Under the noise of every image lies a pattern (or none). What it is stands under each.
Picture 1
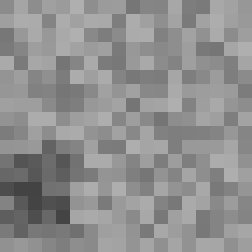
one block
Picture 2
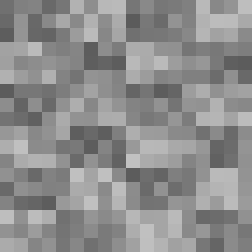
a checkerboard
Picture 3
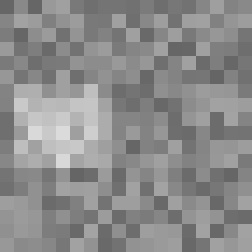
one block
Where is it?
middle left
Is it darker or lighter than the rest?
lighter
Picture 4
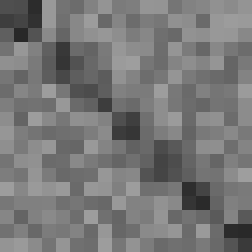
blocks along the diagonal
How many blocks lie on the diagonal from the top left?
7
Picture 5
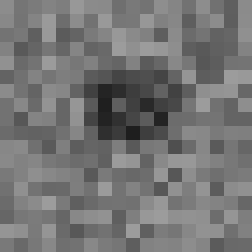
one block
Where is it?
centre
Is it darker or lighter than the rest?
darker
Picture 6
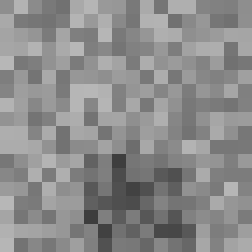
one block
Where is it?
bottom middle
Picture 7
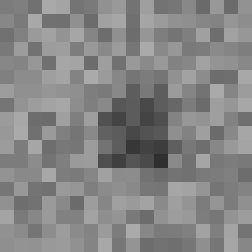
one block
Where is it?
centre
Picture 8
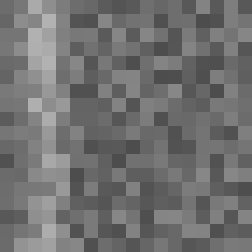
one band of columns
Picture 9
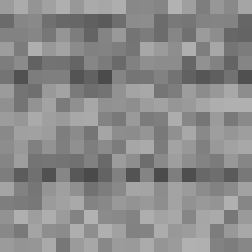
bands of rows
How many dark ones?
3
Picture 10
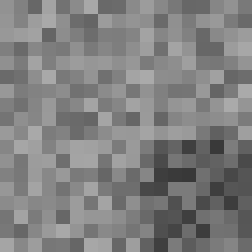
one block
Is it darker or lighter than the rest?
darker
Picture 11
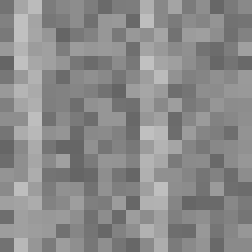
bands of columns
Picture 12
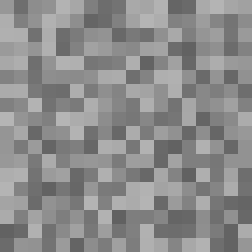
only noise
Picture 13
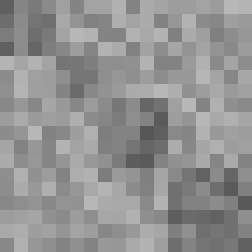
blocks along the diagonal
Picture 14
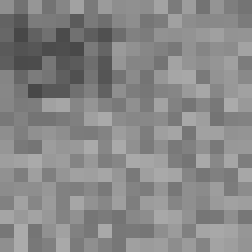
one block
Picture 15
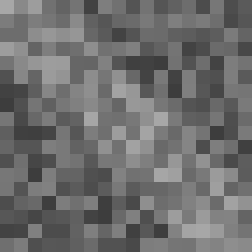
a diagonal band
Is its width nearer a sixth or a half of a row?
a half
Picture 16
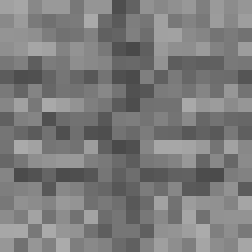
bands of rows crossing bands of columns
